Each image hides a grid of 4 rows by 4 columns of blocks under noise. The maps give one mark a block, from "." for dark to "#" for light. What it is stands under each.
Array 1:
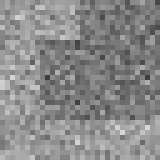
# # . .
# . . .
# . . .
# # # #
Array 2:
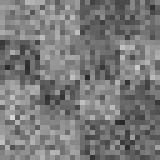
# # . .
. # . #
# . # .
# # . .
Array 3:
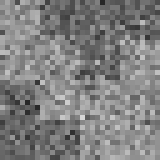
# . . .
# # . #
. # # #
. . # #
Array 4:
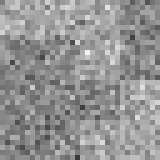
# # # .
. . # .
. . . #
. . # #
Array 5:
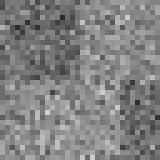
. . # #
. . # #
# # # .
# # # .
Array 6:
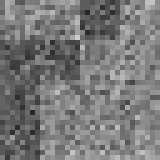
# # . #
. . # #
. # # #
. # # #
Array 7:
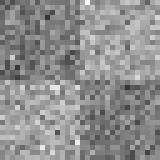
. . # #
. . # #
# # . .
# # . .
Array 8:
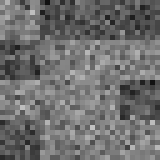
# . . .
. # # #
# # # .
. # # #
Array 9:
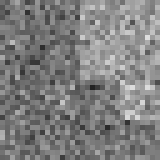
. . # #
. . # #
. . . #
. . . .
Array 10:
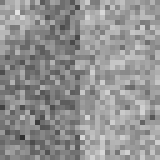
# . # #
. . # #
. . # #
. . # #
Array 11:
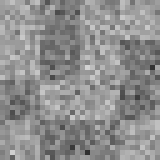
# . # #
# . # .
. # # .
# . . #
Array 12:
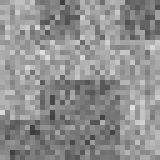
# . # .
# # # #
# . . #
. . . #
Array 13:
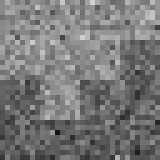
# # # #
# # # .
. # . .
. . . .
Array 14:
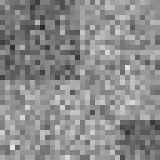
. . # #
. . # #
# # # #
# # # .
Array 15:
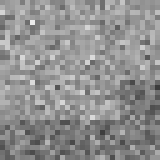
# # # #
# # # #
# # # .
. . . .
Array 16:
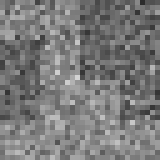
# # . .
. # . .
. # # .
# # # #
